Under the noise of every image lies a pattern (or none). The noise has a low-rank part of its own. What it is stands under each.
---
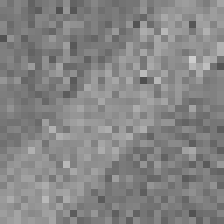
a diagonal band
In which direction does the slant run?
bottom left to top right
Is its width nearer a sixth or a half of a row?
a half
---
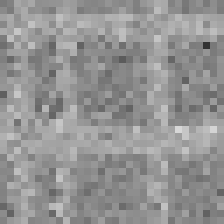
bands of rows crossing bands of columns
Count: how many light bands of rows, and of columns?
2 and 3
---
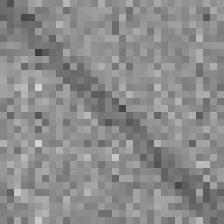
a diagonal band
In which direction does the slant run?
top left to bottom right
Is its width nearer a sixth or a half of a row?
a sixth
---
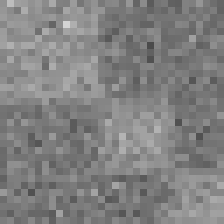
blocks along the diagonal
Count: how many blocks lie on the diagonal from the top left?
3
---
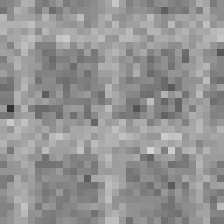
bands of rows crossing bands of columns
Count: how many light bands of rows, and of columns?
2 and 3
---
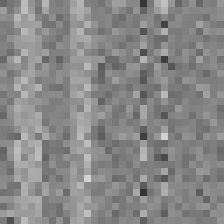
bands of columns
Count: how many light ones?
2
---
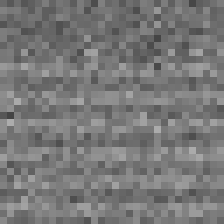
bands of rows
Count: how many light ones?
6
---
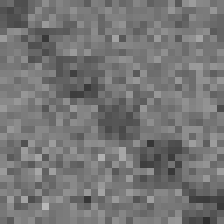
blocks along the diagonal
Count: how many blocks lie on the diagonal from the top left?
6
